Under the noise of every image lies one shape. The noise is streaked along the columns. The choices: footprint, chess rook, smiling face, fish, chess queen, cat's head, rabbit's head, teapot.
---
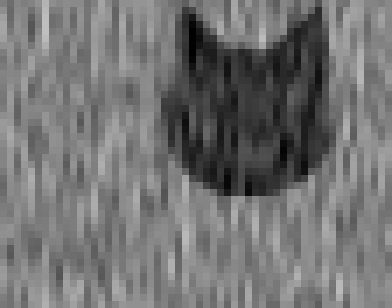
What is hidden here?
dark cat's head
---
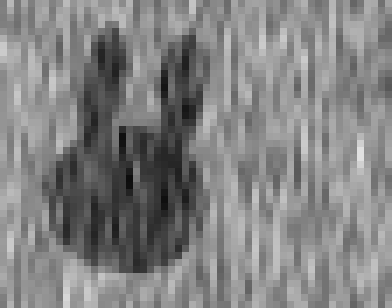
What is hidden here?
dark rabbit's head
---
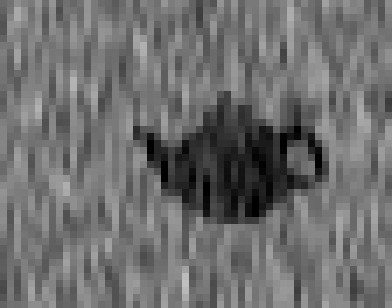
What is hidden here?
dark teapot
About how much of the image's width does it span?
half
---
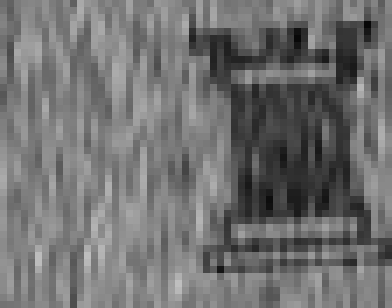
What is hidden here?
dark chess rook
